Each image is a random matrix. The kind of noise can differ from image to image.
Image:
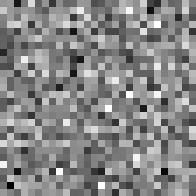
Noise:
low rank plus noise
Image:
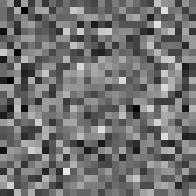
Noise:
low rank plus noise
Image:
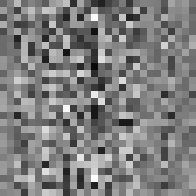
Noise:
columns of uneven size
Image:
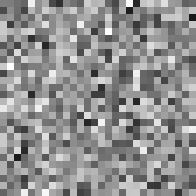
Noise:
independent entries
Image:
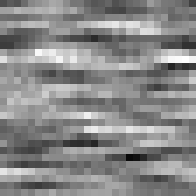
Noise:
streaked along the rows
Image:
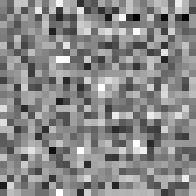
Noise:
low rank plus noise
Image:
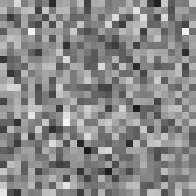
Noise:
low rank plus noise
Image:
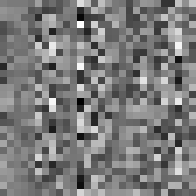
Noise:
columns of uneven size
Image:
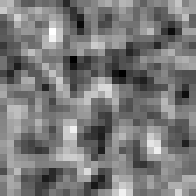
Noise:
blotchy
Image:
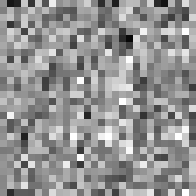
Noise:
low rank plus noise
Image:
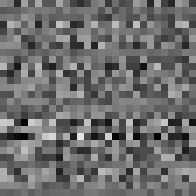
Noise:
rows of uneven size
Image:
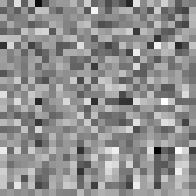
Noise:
low rank plus noise
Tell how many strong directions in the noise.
two
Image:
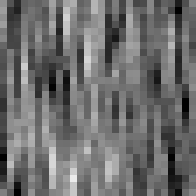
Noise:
streaked along the columns
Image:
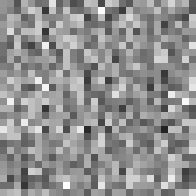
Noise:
low rank plus noise
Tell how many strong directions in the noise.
three or four
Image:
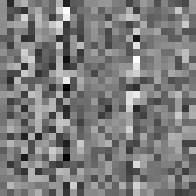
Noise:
columns of uneven size
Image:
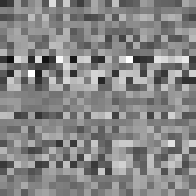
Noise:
rows of uneven size
